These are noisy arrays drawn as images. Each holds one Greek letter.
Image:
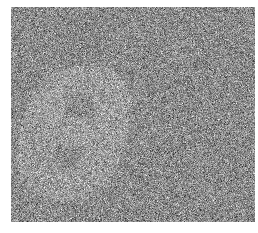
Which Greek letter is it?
theta
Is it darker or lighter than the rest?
lighter
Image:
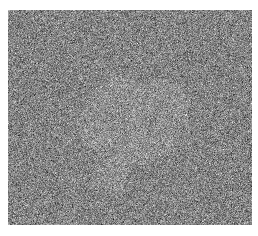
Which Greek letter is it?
phi
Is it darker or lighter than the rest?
lighter
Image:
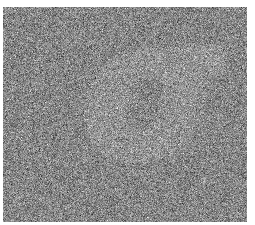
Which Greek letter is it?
sigma
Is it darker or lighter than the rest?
lighter
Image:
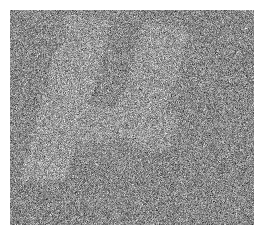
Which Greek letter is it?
mu
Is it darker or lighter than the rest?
lighter
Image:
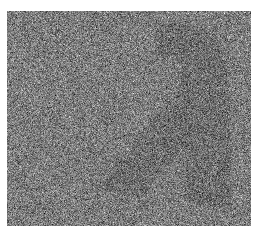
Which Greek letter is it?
lambda
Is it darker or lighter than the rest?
darker
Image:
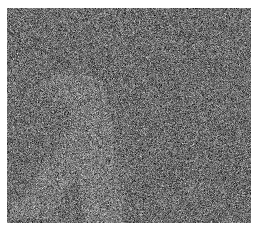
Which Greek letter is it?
lambda
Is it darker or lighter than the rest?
lighter
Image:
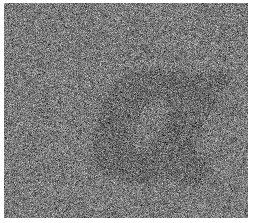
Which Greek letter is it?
alpha
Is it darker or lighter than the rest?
darker
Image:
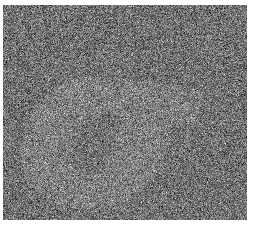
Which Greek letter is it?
sigma
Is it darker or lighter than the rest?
lighter
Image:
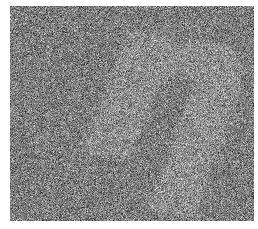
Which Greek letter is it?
eta
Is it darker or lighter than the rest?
lighter
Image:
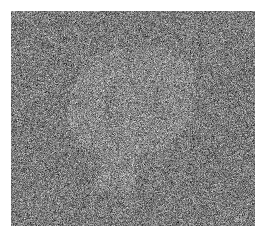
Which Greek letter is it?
phi
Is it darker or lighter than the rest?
lighter
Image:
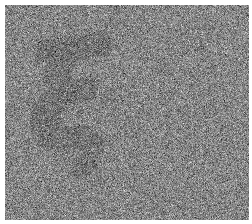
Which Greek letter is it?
xi
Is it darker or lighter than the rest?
darker
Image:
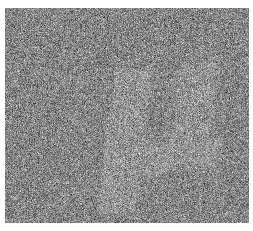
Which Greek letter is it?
mu
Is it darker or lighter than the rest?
lighter
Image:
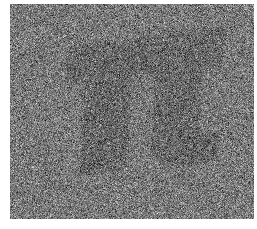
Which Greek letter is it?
pi
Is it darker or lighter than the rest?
darker
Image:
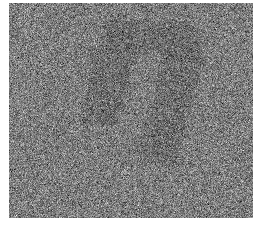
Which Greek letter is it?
eta
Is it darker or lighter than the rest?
darker
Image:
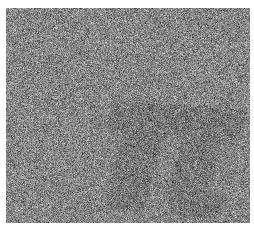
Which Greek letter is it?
pi
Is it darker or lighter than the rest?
darker
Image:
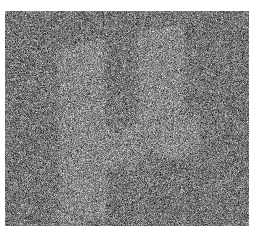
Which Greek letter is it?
mu
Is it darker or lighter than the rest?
lighter
